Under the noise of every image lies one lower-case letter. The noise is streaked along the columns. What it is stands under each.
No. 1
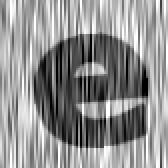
e
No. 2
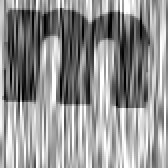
m
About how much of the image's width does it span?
nearly all
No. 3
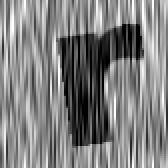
r
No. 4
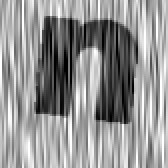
n
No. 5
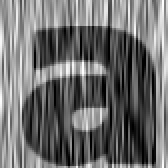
a
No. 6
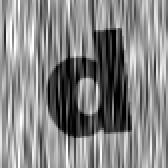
d
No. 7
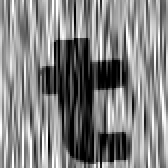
t
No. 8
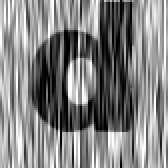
d
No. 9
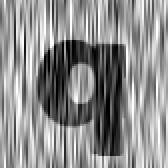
q
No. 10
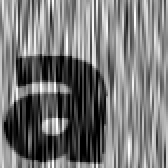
a
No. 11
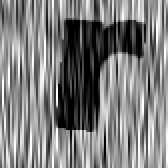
r
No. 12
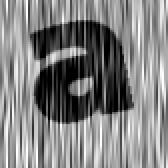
a
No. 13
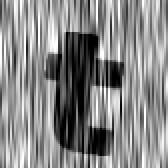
t
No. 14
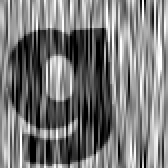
g
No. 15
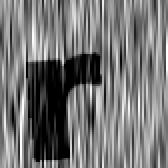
r
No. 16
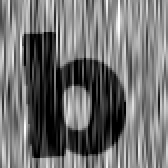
b
